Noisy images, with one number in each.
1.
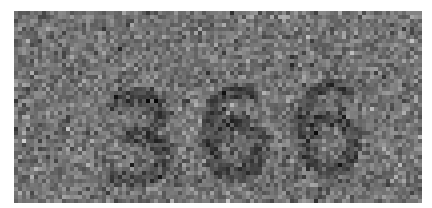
366
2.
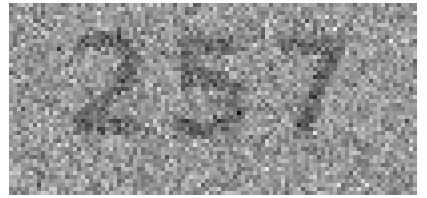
257
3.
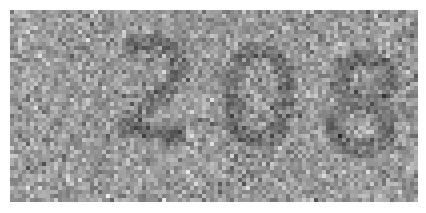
208
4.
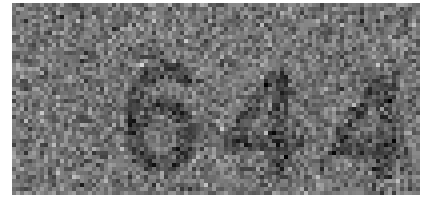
644
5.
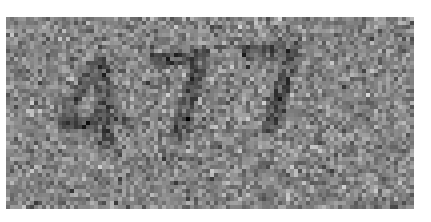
477
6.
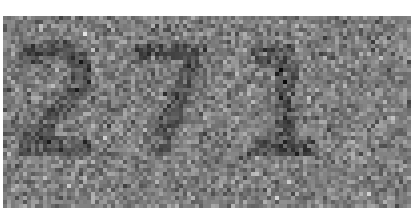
271
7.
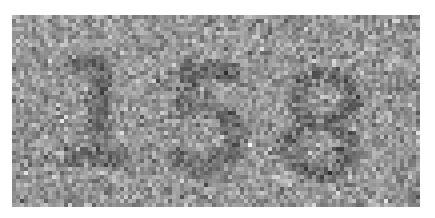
158
